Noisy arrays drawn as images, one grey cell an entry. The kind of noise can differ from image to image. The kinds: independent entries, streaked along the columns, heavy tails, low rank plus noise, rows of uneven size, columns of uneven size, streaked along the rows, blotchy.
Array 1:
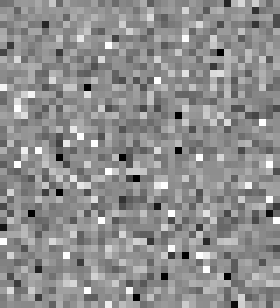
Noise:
heavy tails
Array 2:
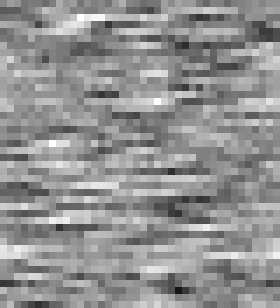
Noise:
streaked along the rows
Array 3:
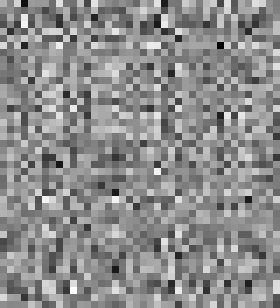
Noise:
low rank plus noise
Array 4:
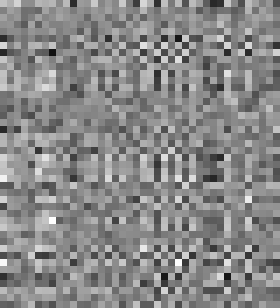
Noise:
low rank plus noise
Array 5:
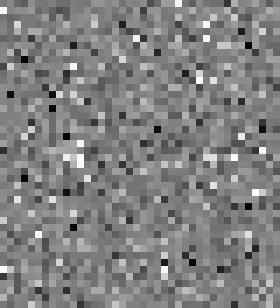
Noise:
heavy tails
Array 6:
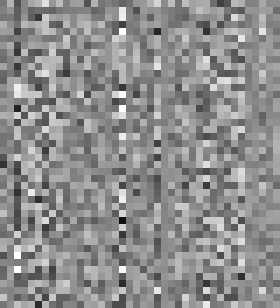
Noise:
columns of uneven size
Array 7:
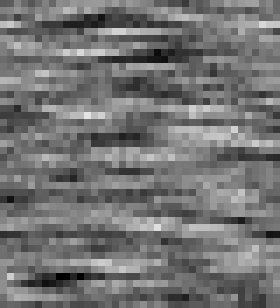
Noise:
streaked along the rows
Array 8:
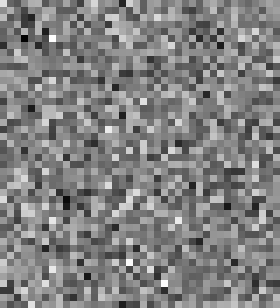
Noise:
independent entries
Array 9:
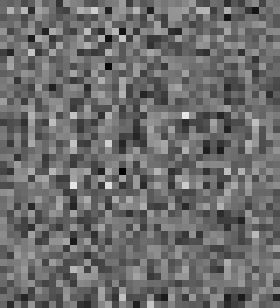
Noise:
low rank plus noise
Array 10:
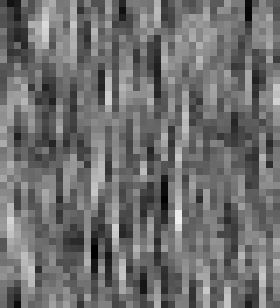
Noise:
streaked along the columns
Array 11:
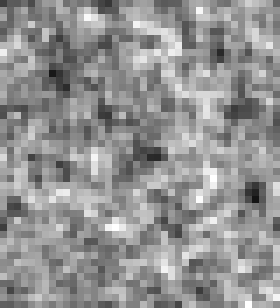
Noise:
blotchy
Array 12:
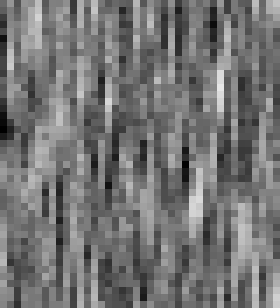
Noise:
streaked along the columns
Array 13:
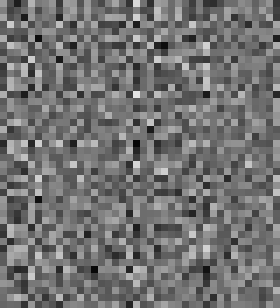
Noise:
low rank plus noise
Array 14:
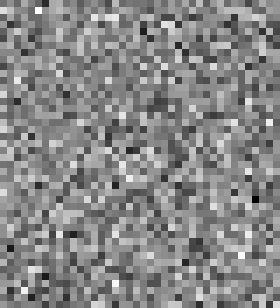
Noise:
independent entries
